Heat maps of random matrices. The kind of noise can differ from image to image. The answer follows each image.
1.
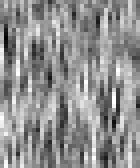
streaked along the columns
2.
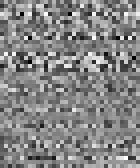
rows of uneven size
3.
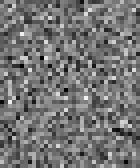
independent entries
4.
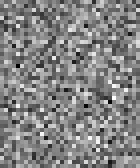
independent entries
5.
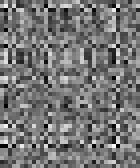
low rank plus noise
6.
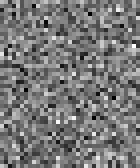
independent entries
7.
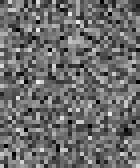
independent entries
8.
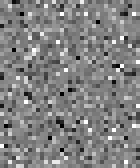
heavy tails
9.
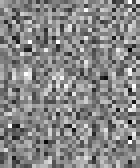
low rank plus noise
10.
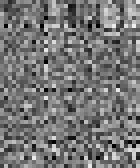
low rank plus noise
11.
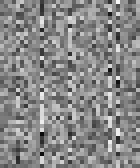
columns of uneven size
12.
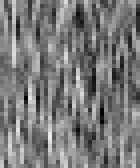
streaked along the columns
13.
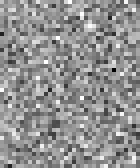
independent entries
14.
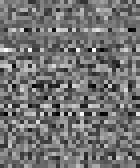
rows of uneven size
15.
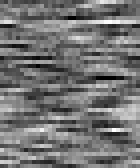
streaked along the rows
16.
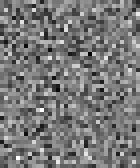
independent entries
